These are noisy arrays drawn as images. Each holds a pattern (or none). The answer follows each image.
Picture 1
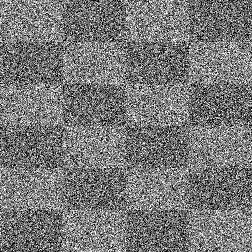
a checkerboard
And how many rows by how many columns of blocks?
6 by 4
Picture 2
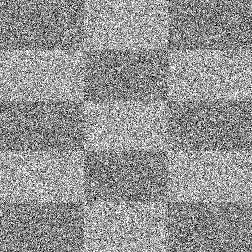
a checkerboard
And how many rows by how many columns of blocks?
5 by 3
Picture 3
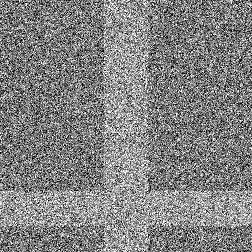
bands of rows crossing bands of columns
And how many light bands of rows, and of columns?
1 and 1
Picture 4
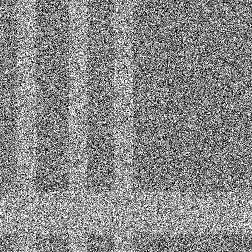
bands of rows crossing bands of columns
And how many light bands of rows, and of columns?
1 and 3
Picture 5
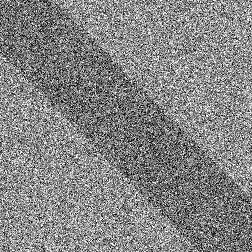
a diagonal band
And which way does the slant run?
top left to bottom right
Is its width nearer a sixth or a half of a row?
a half
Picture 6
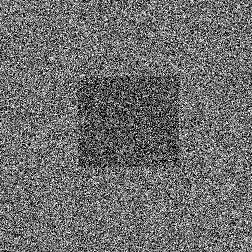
one block
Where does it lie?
centre
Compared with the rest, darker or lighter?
darker
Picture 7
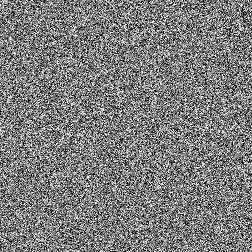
only noise
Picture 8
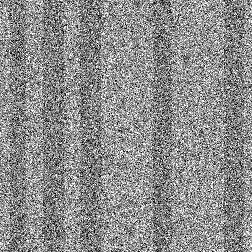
bands of columns
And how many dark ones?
5
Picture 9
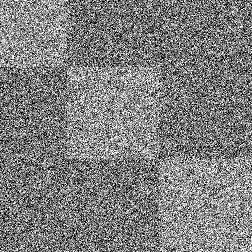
blocks along the diagonal
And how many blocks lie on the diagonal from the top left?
3
